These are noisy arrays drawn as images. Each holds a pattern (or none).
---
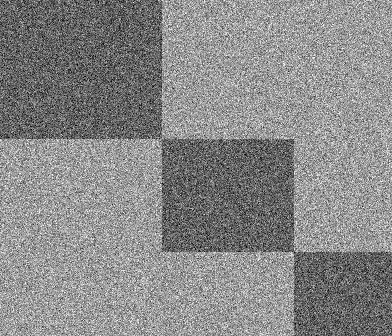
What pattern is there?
blocks along the diagonal
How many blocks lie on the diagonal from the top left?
3
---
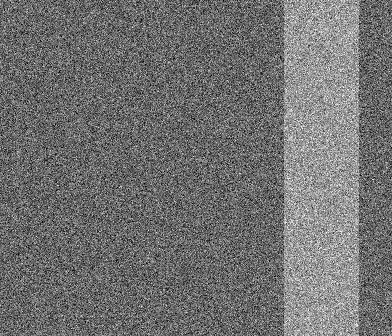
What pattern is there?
one band of columns
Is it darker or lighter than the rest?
lighter
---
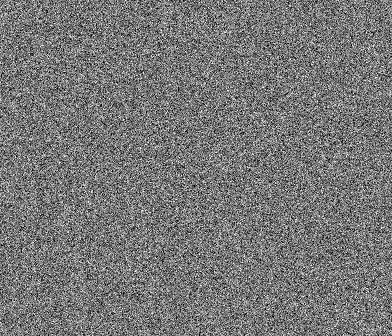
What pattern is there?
only noise
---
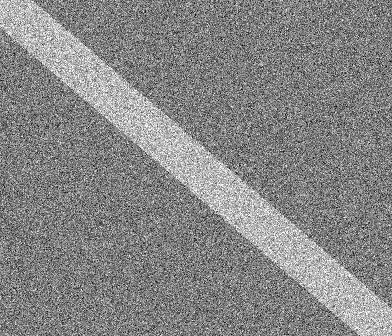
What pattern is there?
a diagonal band
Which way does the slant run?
top left to bottom right
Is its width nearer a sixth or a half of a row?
a sixth
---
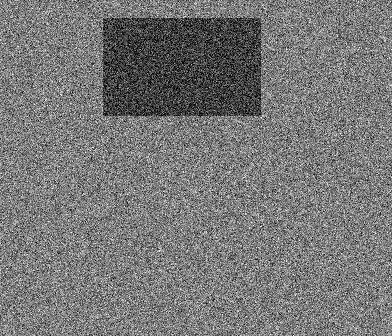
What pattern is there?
one block
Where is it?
top middle
